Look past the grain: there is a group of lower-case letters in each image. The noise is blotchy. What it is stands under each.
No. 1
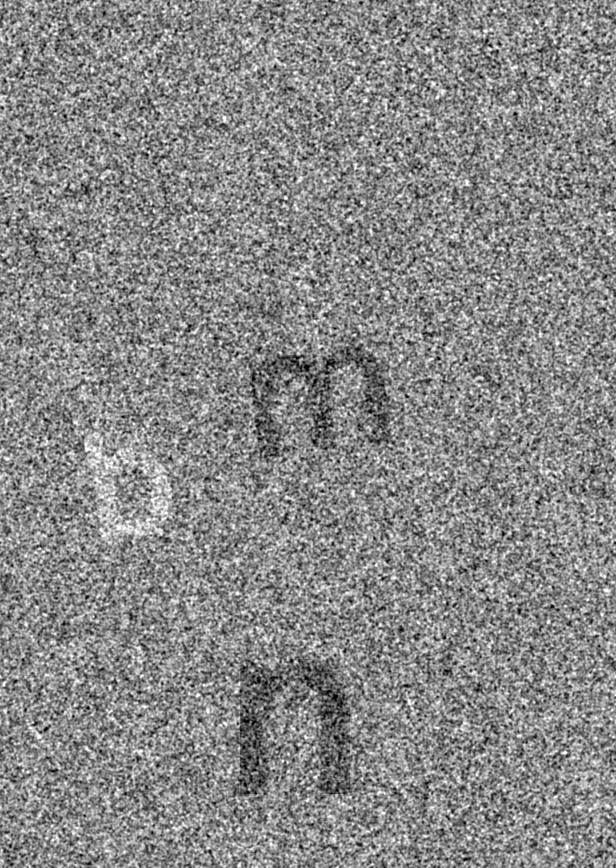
middle left: light b; centre: dark m; bottom middle: dark n
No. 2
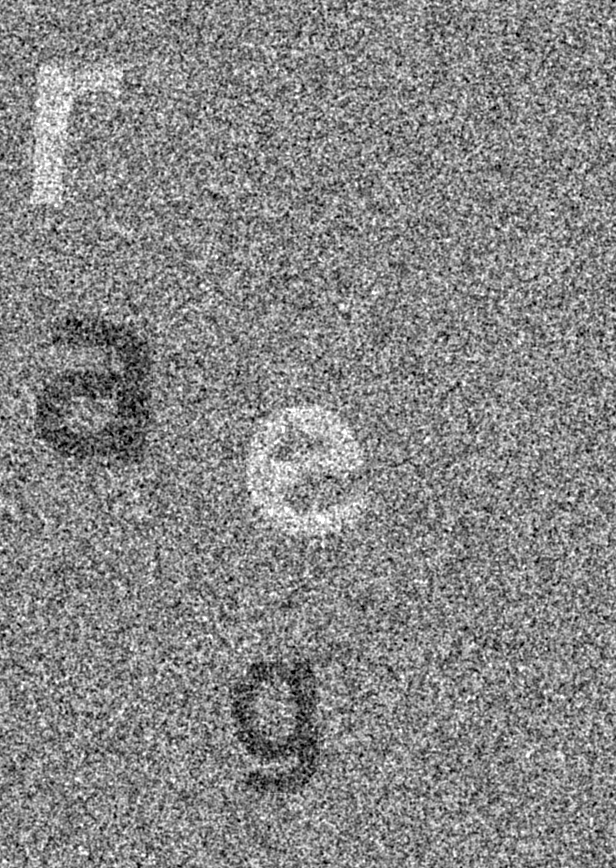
top left: light r; middle left: dark a; centre: light e; bottom middle: dark g
